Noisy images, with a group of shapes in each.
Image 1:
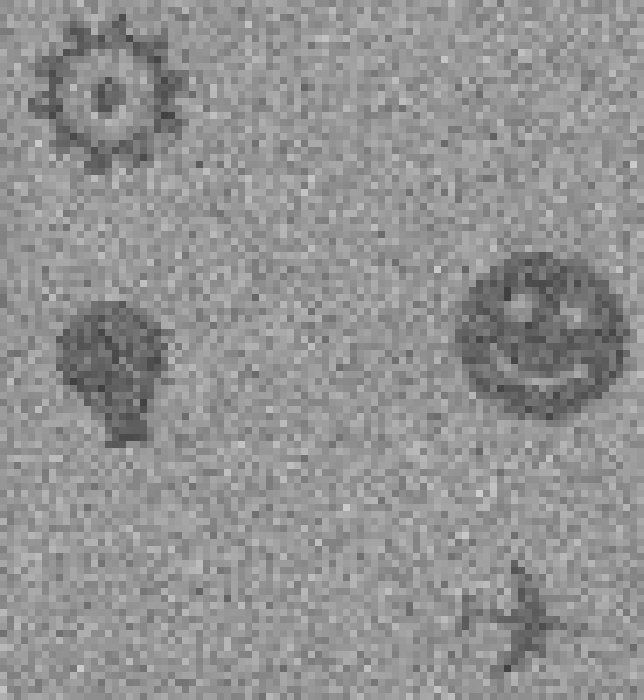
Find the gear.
top left
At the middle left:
light bulb
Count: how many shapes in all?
4
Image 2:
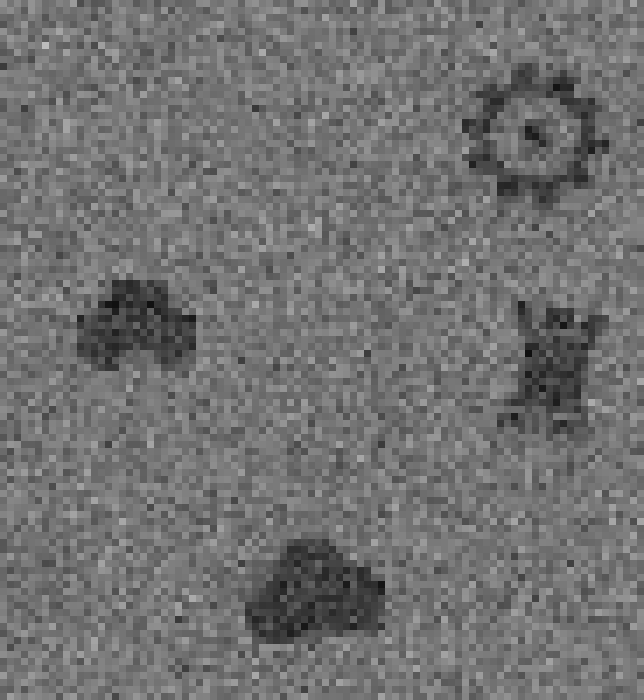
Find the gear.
top right
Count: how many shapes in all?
4
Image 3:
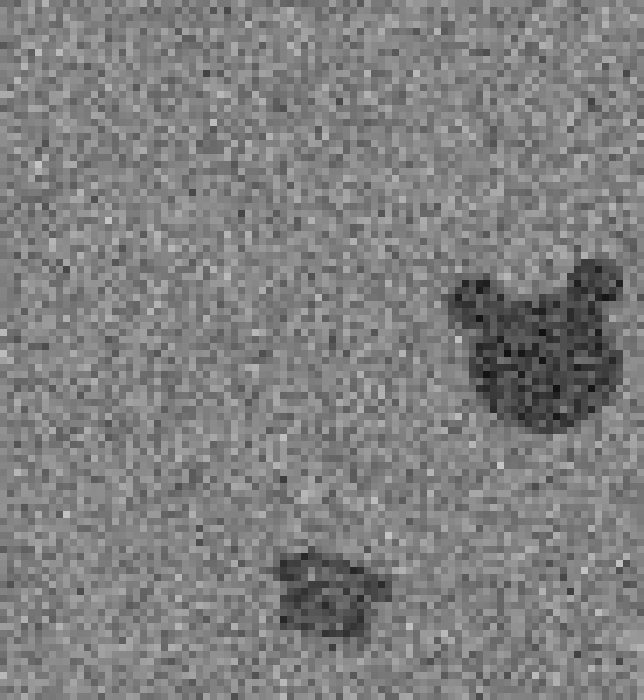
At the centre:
nothing
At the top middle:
nothing
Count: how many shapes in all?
2
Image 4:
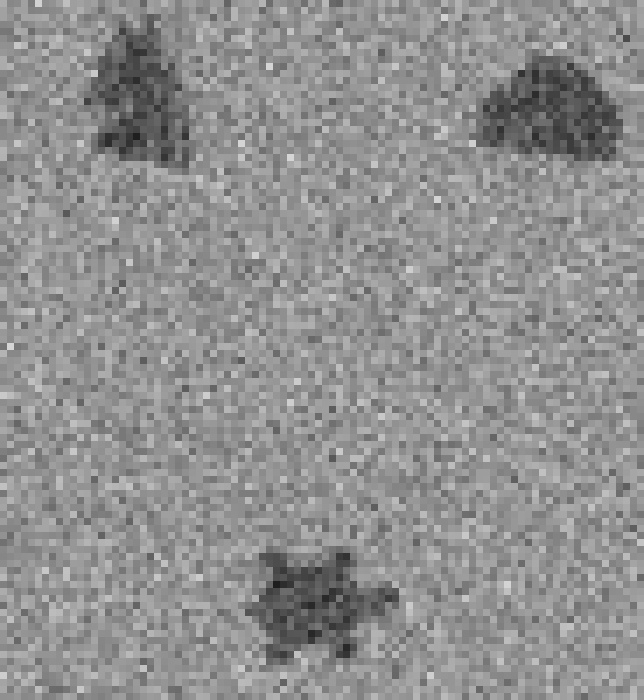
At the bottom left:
nothing
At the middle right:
nothing
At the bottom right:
nothing
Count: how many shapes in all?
3
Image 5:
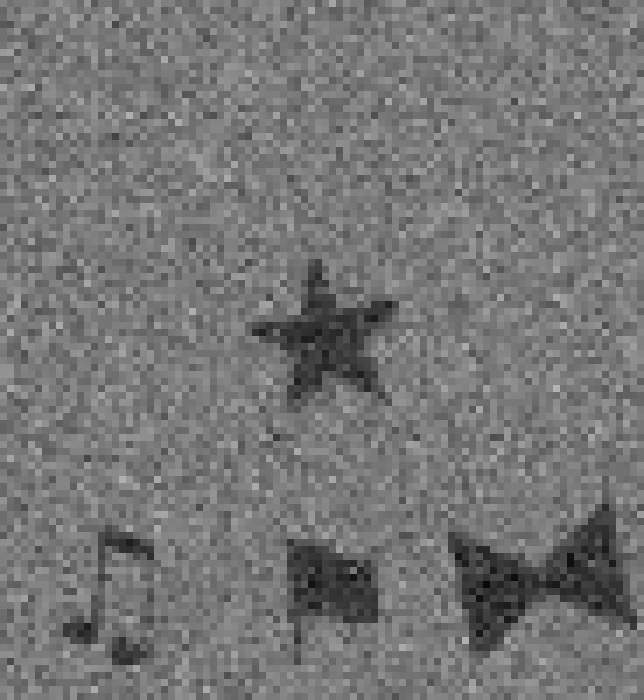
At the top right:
nothing
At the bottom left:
pair of musical notes
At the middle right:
nothing
